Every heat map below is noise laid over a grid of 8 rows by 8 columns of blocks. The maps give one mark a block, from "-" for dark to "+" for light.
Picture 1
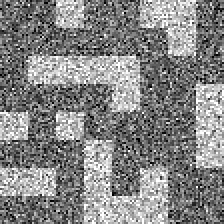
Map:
- - + - - + + -
- - - - - - + -
- + + + + - - -
- - - - + - - +
+ - + - - - - +
- - - + - - - +
+ + - + - + - -
- - - + + + - -
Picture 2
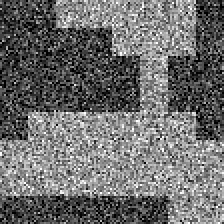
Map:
- - + + + + + -
- - - - + + + -
- - - - - + - -
- - - - - + - -
- + + + + + + -
+ + + + + + + +
+ + + + + + + +
- - - - - - + +
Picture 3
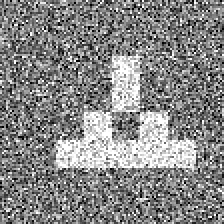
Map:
- - - - - - - -
- - - - - - - -
- - - - + - - -
- - - - + - - -
- - - + - + - -
- - + + + + + -
- - - - - - - -
- - - - - - - -
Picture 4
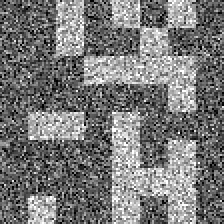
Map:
- - + - + - + -
- - + - - + - -
- - - + + + + -
- - - - - - + -
- + + - + - - -
- - - - + - + -
- - - - + + + -
- + - - + - + -
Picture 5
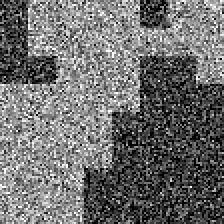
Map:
- + + + + - + +
- + + + + + + +
- - + + + - - +
+ + + + + - - -
+ + + + - - - -
+ + + + - - - -
+ + + - - - - -
+ + + - - - - -
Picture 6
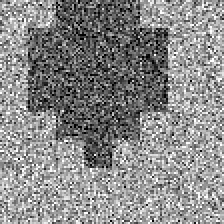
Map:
+ + - - - + + +
+ - - - - - + +
+ - - - - - + +
+ - - - - - + +
+ + - - - + + +
+ + + - + + + +
+ + + + + + + +
+ + + + + + + +
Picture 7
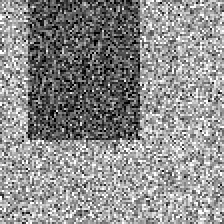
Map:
+ - - - - + + +
+ - - - - + + +
+ - - - - + + +
+ - - - - + + +
+ - - - - + + +
+ + + + + + + +
+ + + + + + + +
+ + + + + + + +
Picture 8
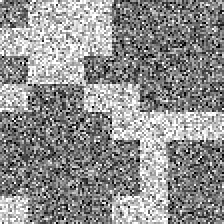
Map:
- + + + - - - -
+ + + + - - - -
- + + - - - - -
+ - - + + - - -
- - - - + + + +
- - - - - + - -
- - - - - + - -
+ - - - + + - -
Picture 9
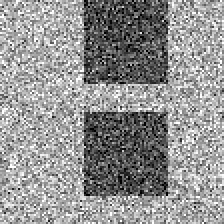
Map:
+ + + - - - + +
+ + + - - - + +
+ + + - - - + +
+ + + + + + + +
+ + + - - - + +
+ + + - - - + +
+ + + - - - + +
+ + + + + + + +
